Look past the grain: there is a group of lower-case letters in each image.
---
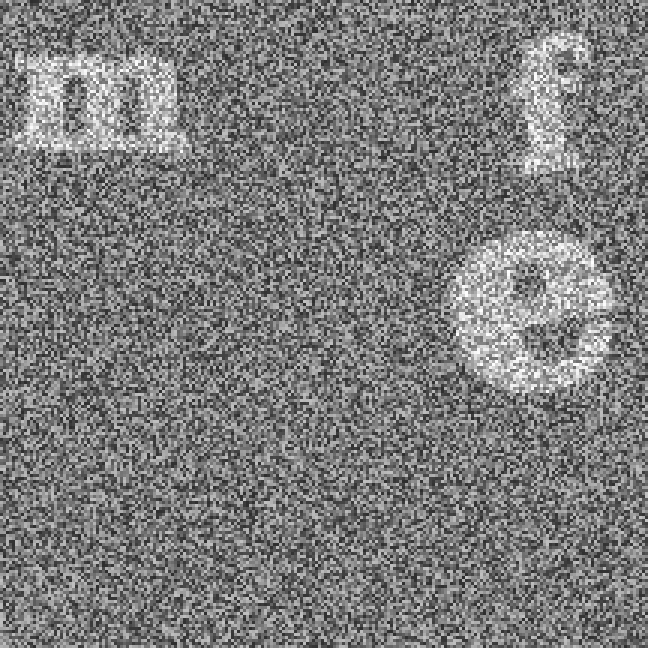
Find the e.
middle right
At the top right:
f
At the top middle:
nothing
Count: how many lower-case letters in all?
3
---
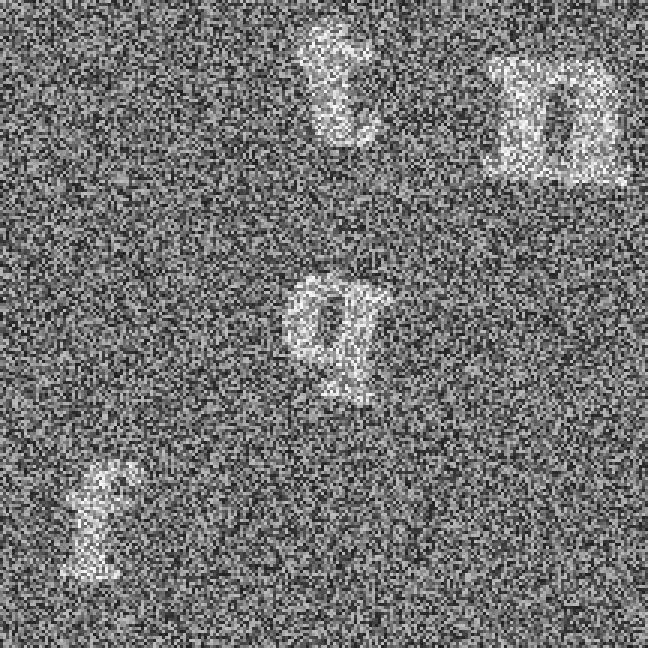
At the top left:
nothing
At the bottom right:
nothing
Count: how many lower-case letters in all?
4
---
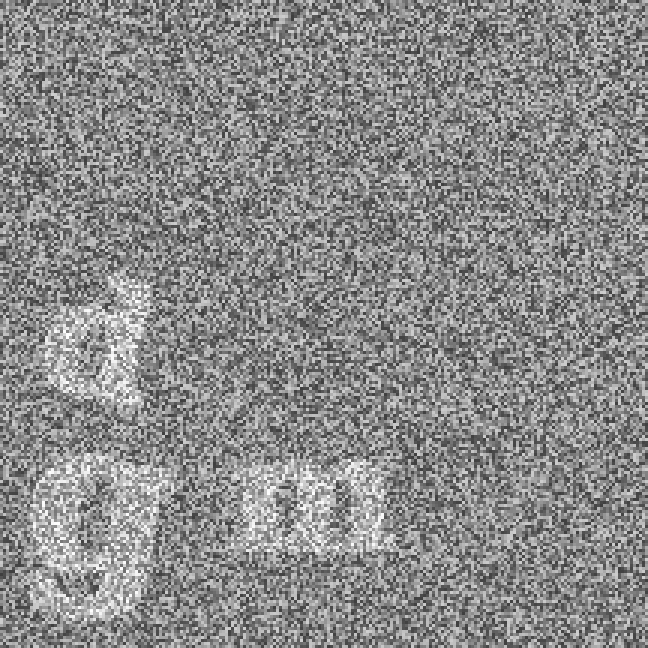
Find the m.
bottom middle
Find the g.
bottom left
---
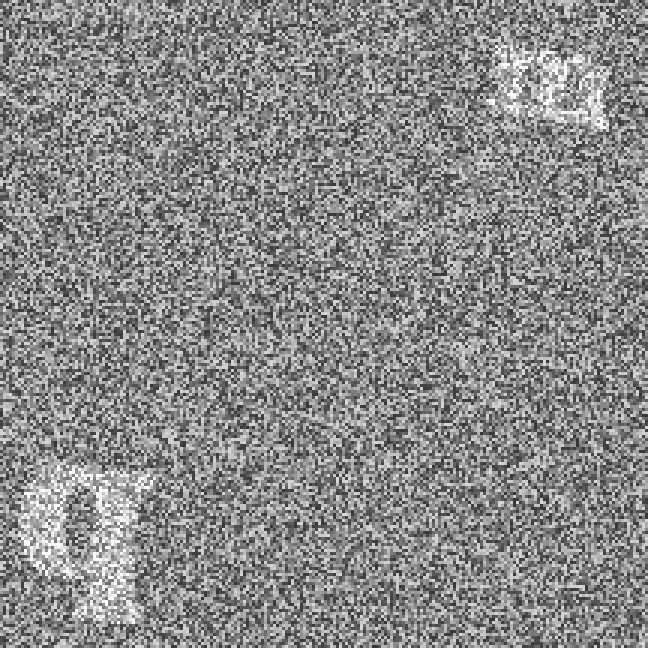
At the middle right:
nothing
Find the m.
top right
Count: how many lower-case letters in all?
2
